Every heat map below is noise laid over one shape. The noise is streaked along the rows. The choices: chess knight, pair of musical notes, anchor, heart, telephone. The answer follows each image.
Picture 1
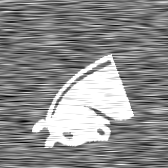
chess knight
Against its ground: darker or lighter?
lighter
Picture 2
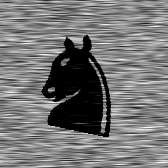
chess knight
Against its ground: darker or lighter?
darker
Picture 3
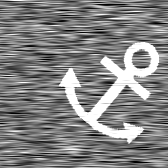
anchor
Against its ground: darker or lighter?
lighter
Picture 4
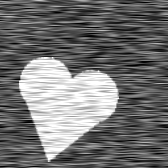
heart
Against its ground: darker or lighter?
lighter
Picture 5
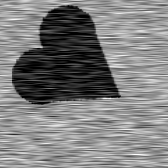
heart
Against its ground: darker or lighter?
darker
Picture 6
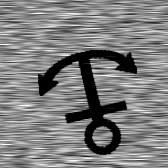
anchor
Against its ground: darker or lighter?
darker
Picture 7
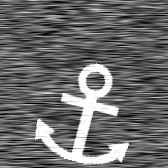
anchor
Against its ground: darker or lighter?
lighter
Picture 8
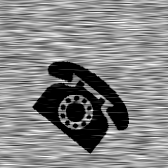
telephone
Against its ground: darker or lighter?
darker
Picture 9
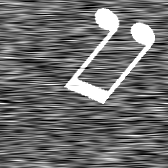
pair of musical notes
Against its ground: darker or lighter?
lighter
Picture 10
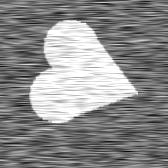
heart
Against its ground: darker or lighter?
lighter
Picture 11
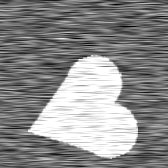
heart
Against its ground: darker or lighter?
lighter
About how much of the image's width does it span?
two thirds
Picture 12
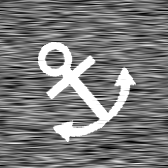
anchor
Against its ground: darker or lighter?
lighter
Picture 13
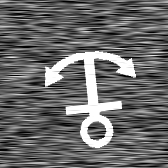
anchor
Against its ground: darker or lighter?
lighter
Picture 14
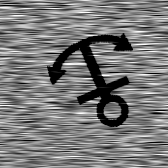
anchor
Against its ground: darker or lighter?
darker
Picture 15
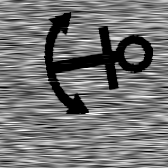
anchor
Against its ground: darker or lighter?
darker
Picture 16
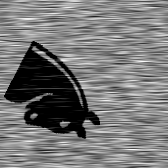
chess knight
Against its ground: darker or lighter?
darker
